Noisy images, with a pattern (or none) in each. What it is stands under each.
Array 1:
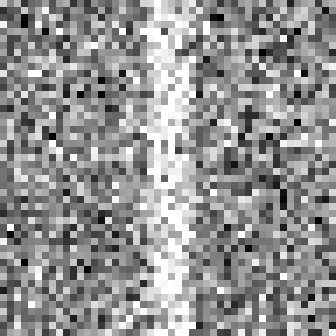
one vertical stripe
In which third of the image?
middle
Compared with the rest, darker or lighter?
lighter
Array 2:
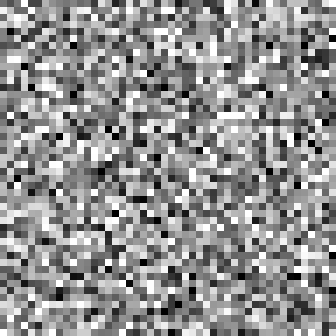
only noise
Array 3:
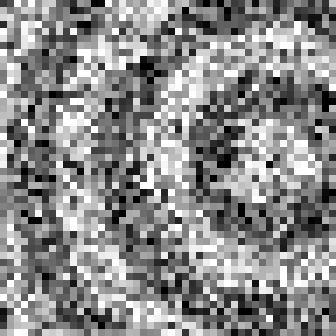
rings round one point
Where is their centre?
middle right
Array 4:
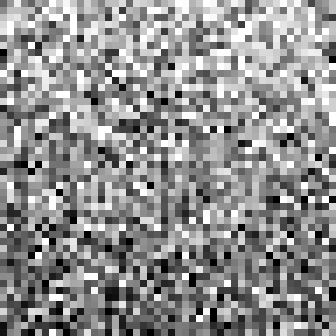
a smooth slope
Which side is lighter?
top
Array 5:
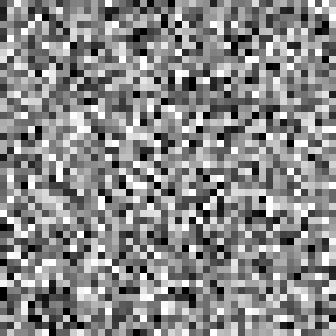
only noise
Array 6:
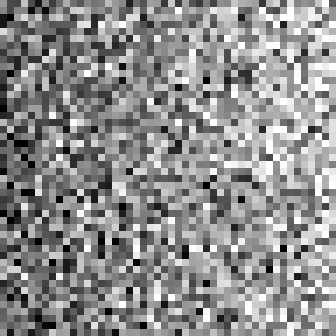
a smooth slope
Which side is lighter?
right
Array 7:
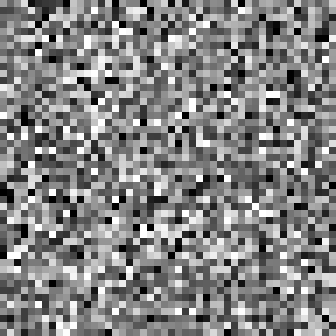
only noise
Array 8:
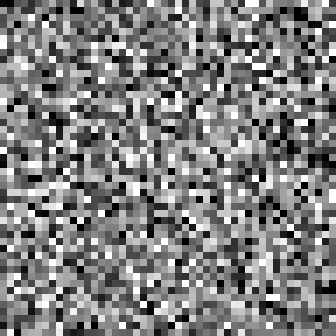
only noise
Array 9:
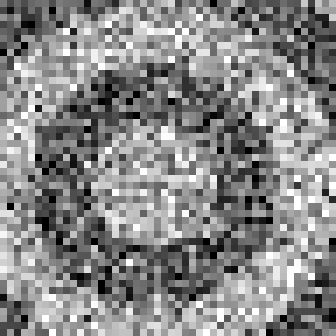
rings round one point
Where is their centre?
centre
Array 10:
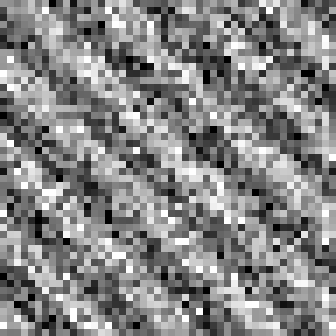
diagonal stripes
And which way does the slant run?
top left to bottom right
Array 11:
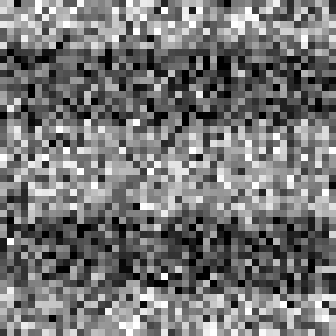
horizontal stripes
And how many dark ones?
2
